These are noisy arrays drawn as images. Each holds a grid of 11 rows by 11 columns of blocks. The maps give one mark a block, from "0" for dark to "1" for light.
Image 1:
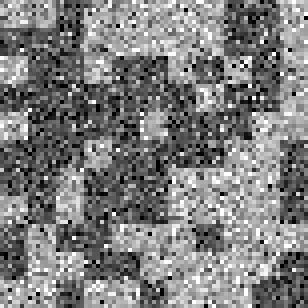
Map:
1 1 0 1 1 1 1 1 0 0 1
0 0 0 1 1 1 1 1 0 0 1
1 0 0 1 0 0 1 0 1 0 1
0 0 0 0 0 0 0 1 0 0 1
1 0 0 0 0 1 0 0 0 1 1
0 0 0 1 0 0 0 0 1 1 0
0 0 1 0 0 0 1 1 1 1 0
1 0 1 0 0 0 1 1 1 1 0
0 1 0 0 1 1 1 0 1 1 1
0 1 1 0 0 1 1 1 1 1 0
1 1 0 1 1 0 1 1 1 0 0
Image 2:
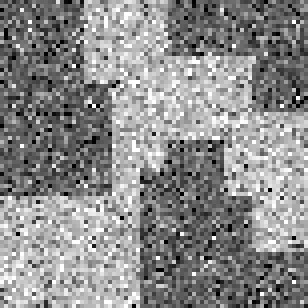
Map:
0 0 0 1 1 1 0 0 0 0 0
0 0 0 1 1 1 0 0 0 0 0
0 0 0 1 1 1 1 1 1 0 0
0 0 0 0 1 1 1 1 1 0 0
0 0 0 0 1 1 1 1 1 1 1
0 0 0 0 1 1 0 0 1 1 1
0 0 0 0 1 0 0 0 1 1 1
1 1 1 1 1 0 0 0 0 1 1
1 1 1 1 1 0 0 0 0 1 1
1 1 1 1 1 0 0 0 0 0 0
1 1 1 1 1 0 0 0 0 0 0
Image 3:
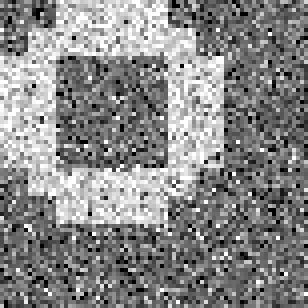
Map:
0 0 1 1 1 1 0 0 0 0 0
0 1 1 1 1 1 1 0 0 0 0
1 1 0 0 0 0 1 1 0 0 0
1 1 0 0 0 0 1 1 0 0 0
1 1 0 0 0 0 1 1 0 0 0
1 1 0 0 0 0 1 1 0 0 0
0 1 1 1 1 1 1 0 0 0 0
0 0 1 1 1 1 0 0 0 0 0
0 0 0 0 0 0 0 0 0 0 0
0 0 0 0 0 0 0 0 0 0 0
0 0 0 0 0 0 0 0 0 0 0
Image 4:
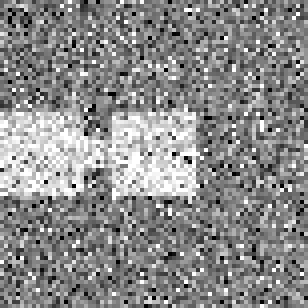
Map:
0 0 0 0 0 0 0 0 0 0 0
0 0 0 0 0 0 0 0 0 0 0
0 0 0 0 0 0 0 0 0 0 0
0 0 0 0 0 0 0 0 0 0 0
1 1 1 0 1 1 1 0 0 0 0
1 1 1 1 1 1 1 0 0 0 0
1 1 1 0 1 1 1 0 0 0 0
0 0 0 0 0 0 0 0 0 0 0
0 0 0 0 0 0 0 0 0 0 0
0 0 0 0 0 0 0 0 0 0 0
0 0 0 0 0 0 0 0 0 0 0
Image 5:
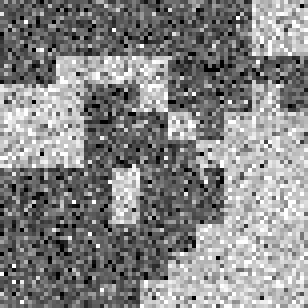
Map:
0 0 0 0 0 0 0 0 0 1 1
0 0 0 0 0 0 0 0 0 1 1
0 0 1 1 1 1 0 0 0 0 0
1 1 1 0 0 1 0 0 0 1 0
1 1 1 0 0 0 1 0 1 1 1
1 1 1 0 0 0 0 1 1 1 1
0 0 0 0 1 0 0 0 1 1 1
0 0 0 0 1 0 0 0 1 1 1
0 0 0 0 0 0 0 1 1 1 1
0 0 0 0 0 0 1 1 1 1 1
0 0 0 0 0 1 1 1 1 1 1
